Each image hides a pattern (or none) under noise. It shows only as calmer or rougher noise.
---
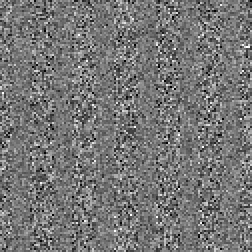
vertical stripes
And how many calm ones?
6
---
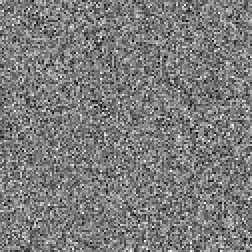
only noise
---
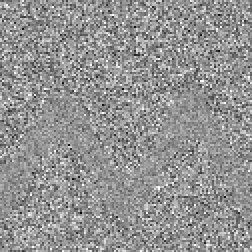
a wavy band
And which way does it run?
left to right
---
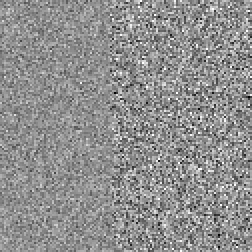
a sharp edge
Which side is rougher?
right
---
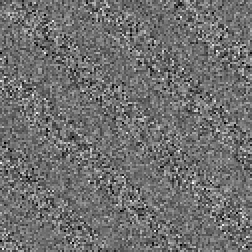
diagonal stripes
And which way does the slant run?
top left to bottom right
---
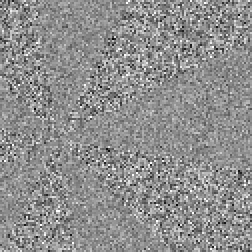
spokes from one point
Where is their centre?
middle left
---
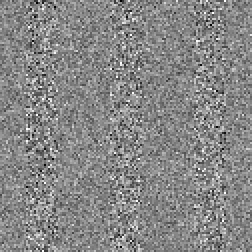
vertical stripes
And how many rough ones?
3
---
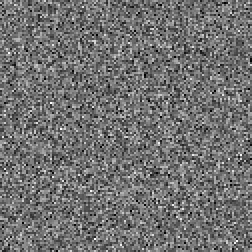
only noise
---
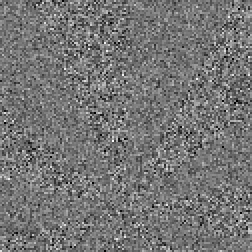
spokes from one point
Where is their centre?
bottom middle
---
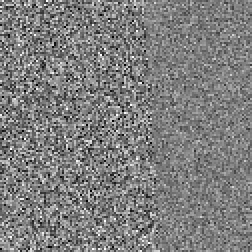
a sharp edge
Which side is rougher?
left
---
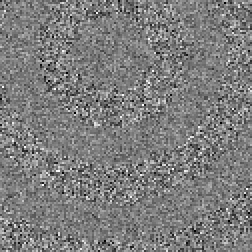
rings round one point
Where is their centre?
top middle
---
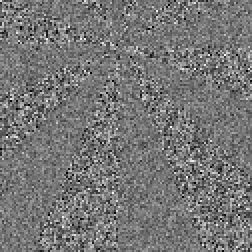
spokes from one point
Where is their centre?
top middle
